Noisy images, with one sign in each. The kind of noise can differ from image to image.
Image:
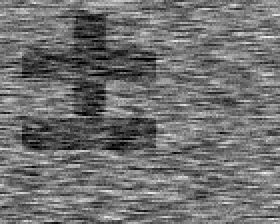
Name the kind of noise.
streaked along the rows
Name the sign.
plus-minus sign
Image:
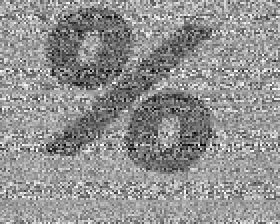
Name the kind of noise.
rows of uneven size
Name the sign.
percent sign
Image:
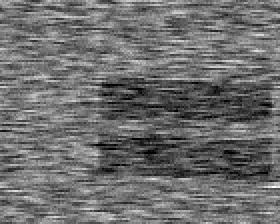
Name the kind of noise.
streaked along the rows
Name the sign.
equals sign
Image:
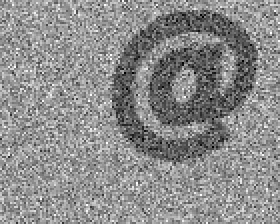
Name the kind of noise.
independent entries
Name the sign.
at sign
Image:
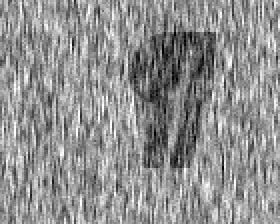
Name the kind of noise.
streaked along the columns
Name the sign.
pilcrow
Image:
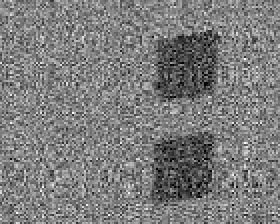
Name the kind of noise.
low rank plus noise
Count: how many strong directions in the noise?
three or four
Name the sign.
colon
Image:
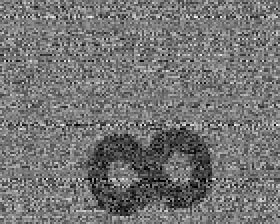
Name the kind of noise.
rows of uneven size
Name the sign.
infinity sign
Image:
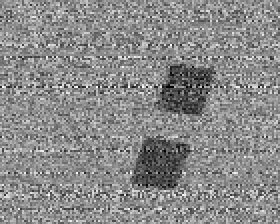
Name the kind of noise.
rows of uneven size
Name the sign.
colon
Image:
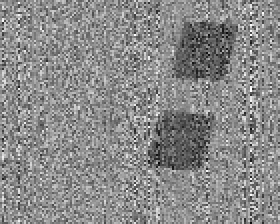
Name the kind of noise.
columns of uneven size
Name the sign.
colon
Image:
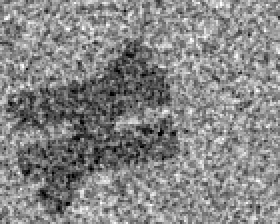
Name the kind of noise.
blotchy
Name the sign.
not-equal sign
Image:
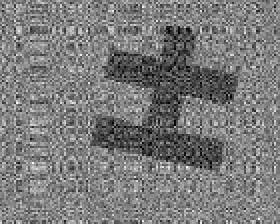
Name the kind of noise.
low rank plus noise
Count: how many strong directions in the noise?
one
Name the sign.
plus-minus sign
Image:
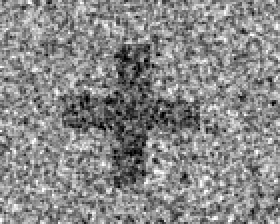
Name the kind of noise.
blotchy
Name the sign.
plus sign
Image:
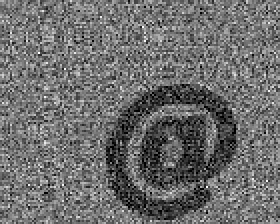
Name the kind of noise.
low rank plus noise
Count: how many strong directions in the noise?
five to eight
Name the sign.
at sign
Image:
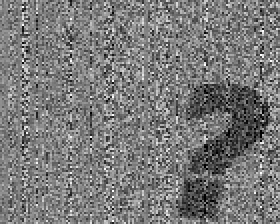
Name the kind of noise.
columns of uneven size
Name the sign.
question mark
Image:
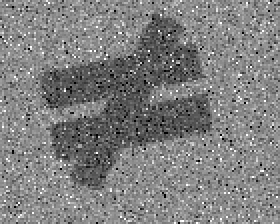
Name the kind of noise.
heavy tails
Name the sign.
not-equal sign
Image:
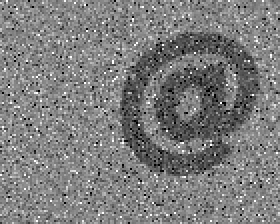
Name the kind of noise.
heavy tails
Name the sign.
at sign
